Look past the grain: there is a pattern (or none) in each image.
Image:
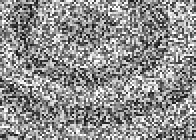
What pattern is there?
rings round one point
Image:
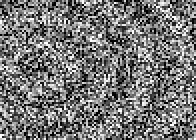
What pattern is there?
rings round one point
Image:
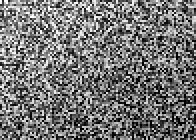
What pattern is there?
a smooth slope
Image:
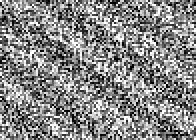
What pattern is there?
diagonal stripes
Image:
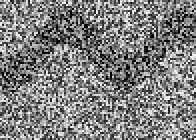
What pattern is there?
a wavy band
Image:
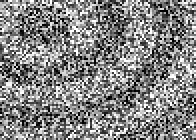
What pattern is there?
rings round one point
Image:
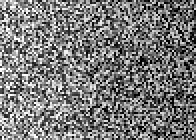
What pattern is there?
a smooth slope
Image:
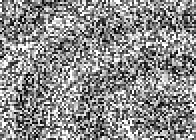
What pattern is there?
rings round one point
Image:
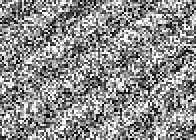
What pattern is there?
diagonal stripes
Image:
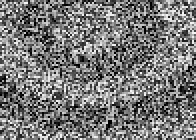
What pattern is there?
rings round one point
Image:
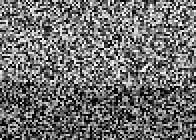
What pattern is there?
a sharp edge
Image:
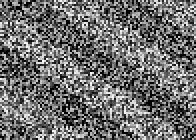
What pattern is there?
diagonal stripes
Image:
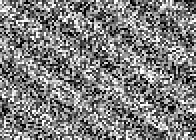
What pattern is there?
diagonal stripes
